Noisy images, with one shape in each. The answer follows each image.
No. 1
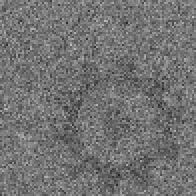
dark gear
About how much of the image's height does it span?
two thirds
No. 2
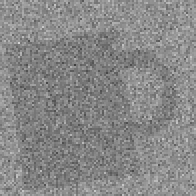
dark cup
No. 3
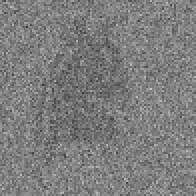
dark chess knight
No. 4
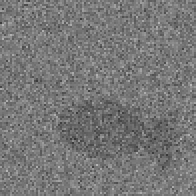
dark fish
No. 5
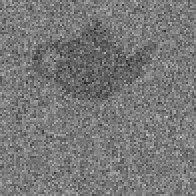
dark teapot
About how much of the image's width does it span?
two thirds
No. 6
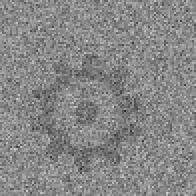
dark gear
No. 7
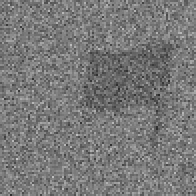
dark flag
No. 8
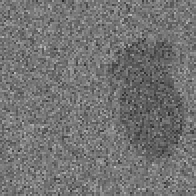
dark footprint
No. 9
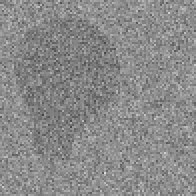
dark light bulb
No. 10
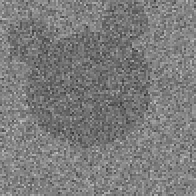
dark bear's head
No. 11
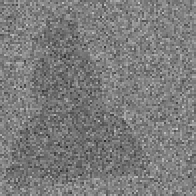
dark chess pawn
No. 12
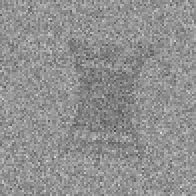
dark chess rook
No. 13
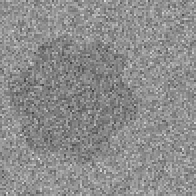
dark flower
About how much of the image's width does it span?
two thirds
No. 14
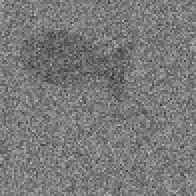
dark fish
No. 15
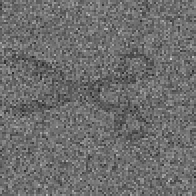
dark pair of scissors
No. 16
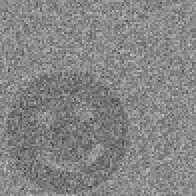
dark smiling face
